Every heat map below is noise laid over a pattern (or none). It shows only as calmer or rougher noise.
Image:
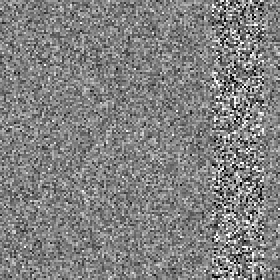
one vertical stripe
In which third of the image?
right
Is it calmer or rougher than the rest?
rougher
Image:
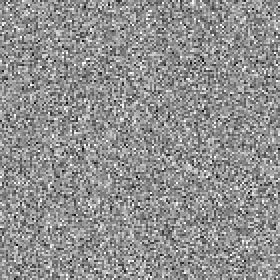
only noise
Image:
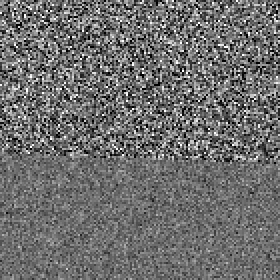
a sharp edge
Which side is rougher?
top
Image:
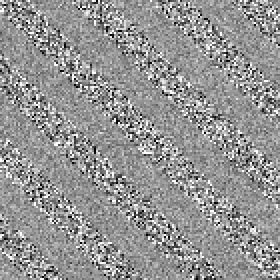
diagonal stripes
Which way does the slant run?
top left to bottom right
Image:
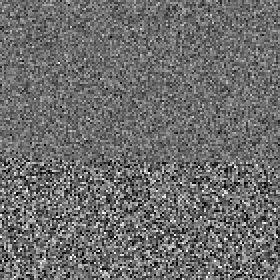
a sharp edge
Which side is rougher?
bottom
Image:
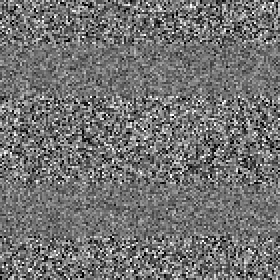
horizontal stripes
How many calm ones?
2
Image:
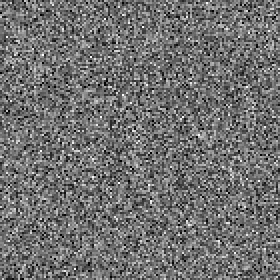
only noise
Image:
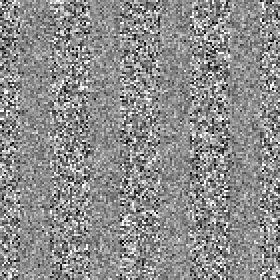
vertical stripes
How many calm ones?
4
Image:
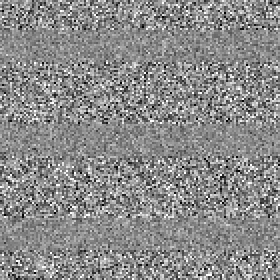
horizontal stripes
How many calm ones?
3
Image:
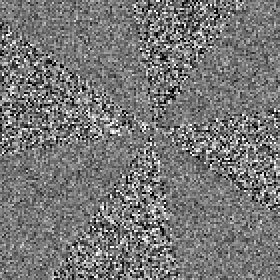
spokes from one point
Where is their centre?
centre
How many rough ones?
4
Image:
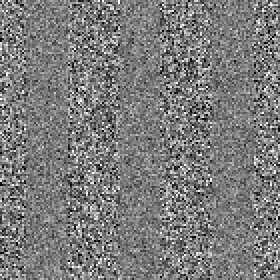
vertical stripes
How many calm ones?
3
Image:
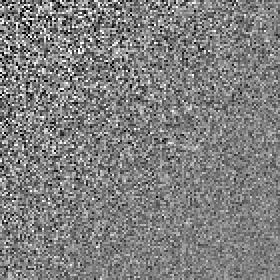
a smooth slope
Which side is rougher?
top left
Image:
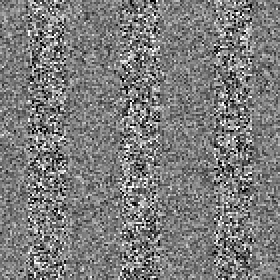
vertical stripes
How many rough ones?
3
